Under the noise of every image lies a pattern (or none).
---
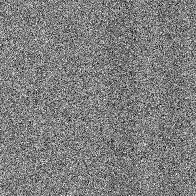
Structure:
bands of columns
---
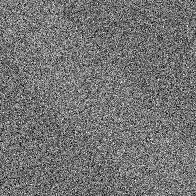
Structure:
a diagonal band
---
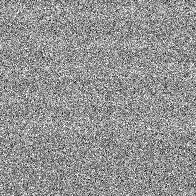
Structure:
bands of rows
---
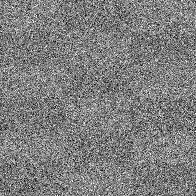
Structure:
a checkerboard
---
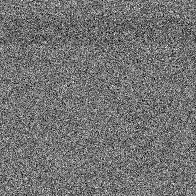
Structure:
one band of rows
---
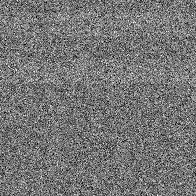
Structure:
bands of rows
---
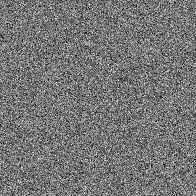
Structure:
only noise
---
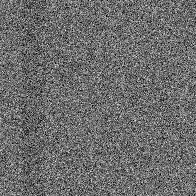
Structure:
one band of columns
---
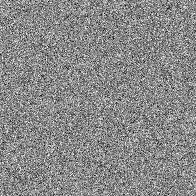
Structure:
only noise
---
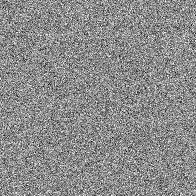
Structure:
only noise
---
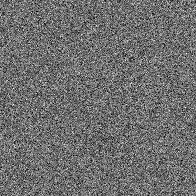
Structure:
only noise
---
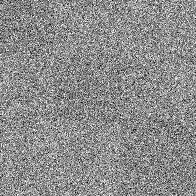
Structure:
blocks along the diagonal
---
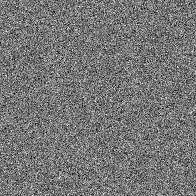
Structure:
only noise
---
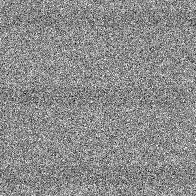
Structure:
bands of rows
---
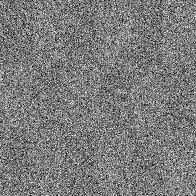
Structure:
a checkerboard
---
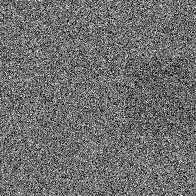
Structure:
one block
